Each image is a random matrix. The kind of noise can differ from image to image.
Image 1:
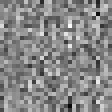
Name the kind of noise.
low rank plus noise
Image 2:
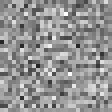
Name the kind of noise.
low rank plus noise
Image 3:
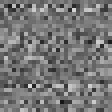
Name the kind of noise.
rows of uneven size
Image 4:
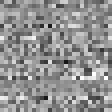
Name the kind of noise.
rows of uneven size
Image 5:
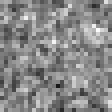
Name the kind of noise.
blotchy
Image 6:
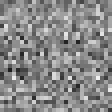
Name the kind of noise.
low rank plus noise
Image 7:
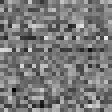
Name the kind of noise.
rows of uneven size
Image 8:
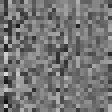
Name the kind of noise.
columns of uneven size
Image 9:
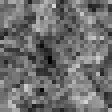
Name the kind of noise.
blotchy
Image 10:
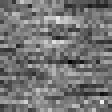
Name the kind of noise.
streaked along the rows
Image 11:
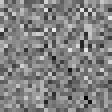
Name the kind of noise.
low rank plus noise
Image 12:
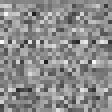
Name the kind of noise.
rows of uneven size
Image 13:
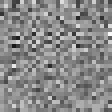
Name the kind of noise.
low rank plus noise
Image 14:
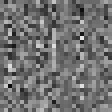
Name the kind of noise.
columns of uneven size
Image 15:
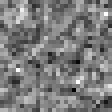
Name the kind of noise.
blotchy
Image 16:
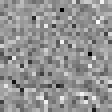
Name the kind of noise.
heavy tails
